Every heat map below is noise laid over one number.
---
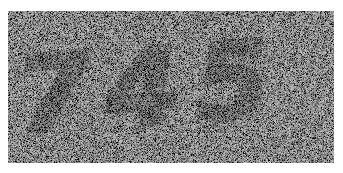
745
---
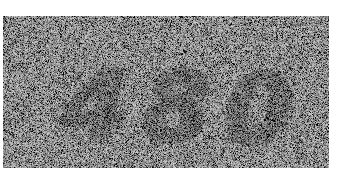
480
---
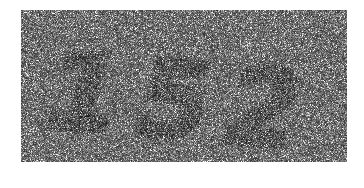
152
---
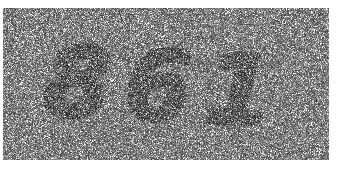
861
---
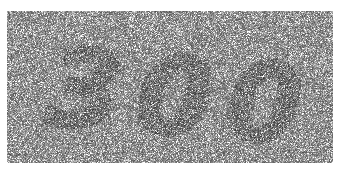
300
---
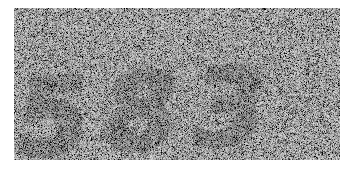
583
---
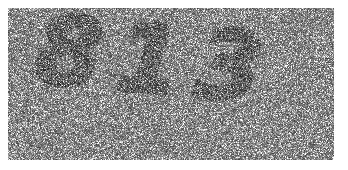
813
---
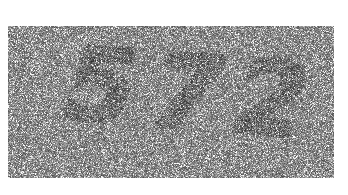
572
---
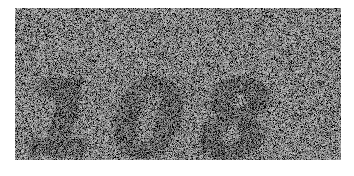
108
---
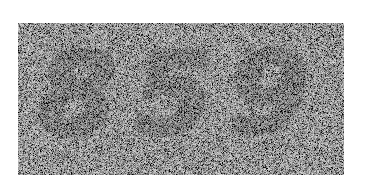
859
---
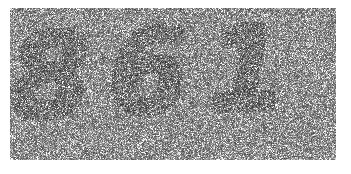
861
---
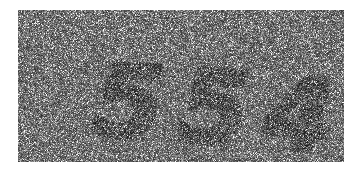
554
